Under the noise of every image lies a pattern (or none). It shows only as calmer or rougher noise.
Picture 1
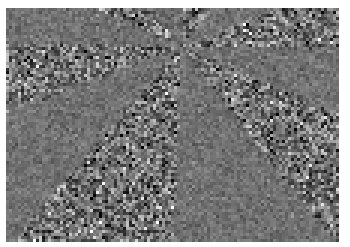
spokes from one point
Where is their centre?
top middle
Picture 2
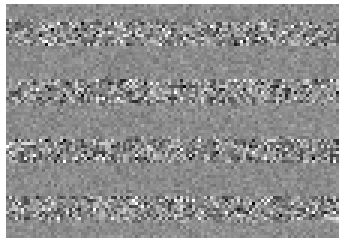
horizontal stripes
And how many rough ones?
4
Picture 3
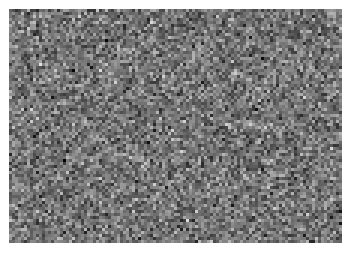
only noise
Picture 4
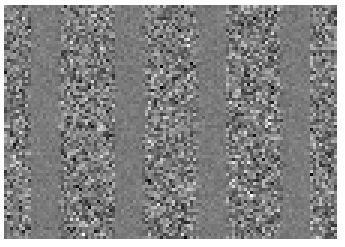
vertical stripes
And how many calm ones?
4
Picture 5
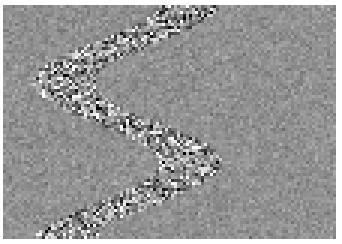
a wavy band
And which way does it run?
top to bottom
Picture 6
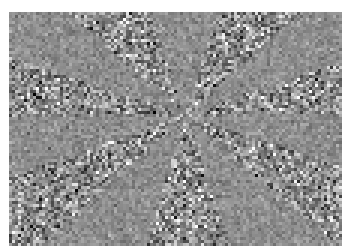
spokes from one point
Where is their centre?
centre
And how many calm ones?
7
